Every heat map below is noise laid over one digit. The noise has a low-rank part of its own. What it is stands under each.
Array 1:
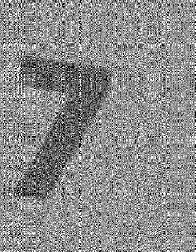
7
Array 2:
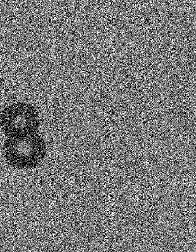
8
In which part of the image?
middle left
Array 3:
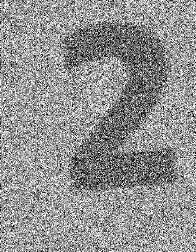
2
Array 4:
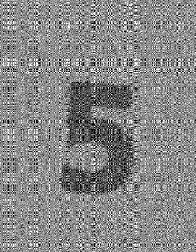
5
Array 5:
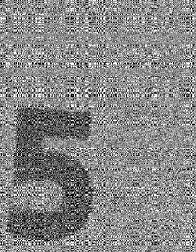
5
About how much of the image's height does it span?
half
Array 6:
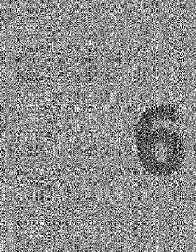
6
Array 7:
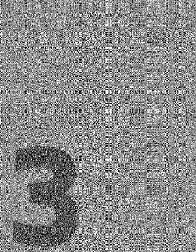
3
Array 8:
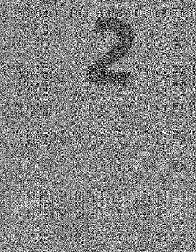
2
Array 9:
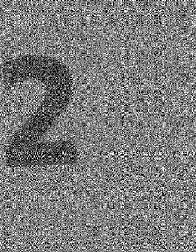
2
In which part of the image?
middle left
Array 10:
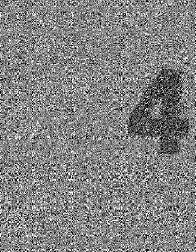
4
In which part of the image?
middle right
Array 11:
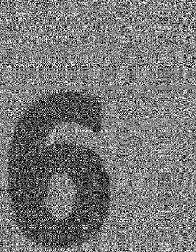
6
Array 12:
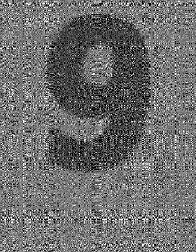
9
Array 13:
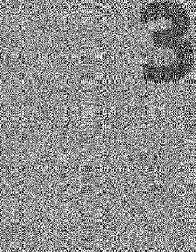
3
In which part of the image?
top right
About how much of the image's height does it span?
a third
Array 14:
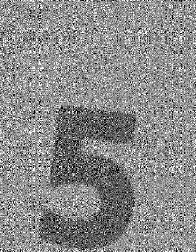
5
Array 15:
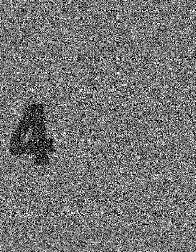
4
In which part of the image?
middle left
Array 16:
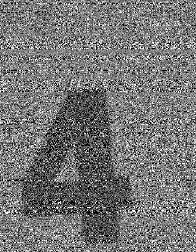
4
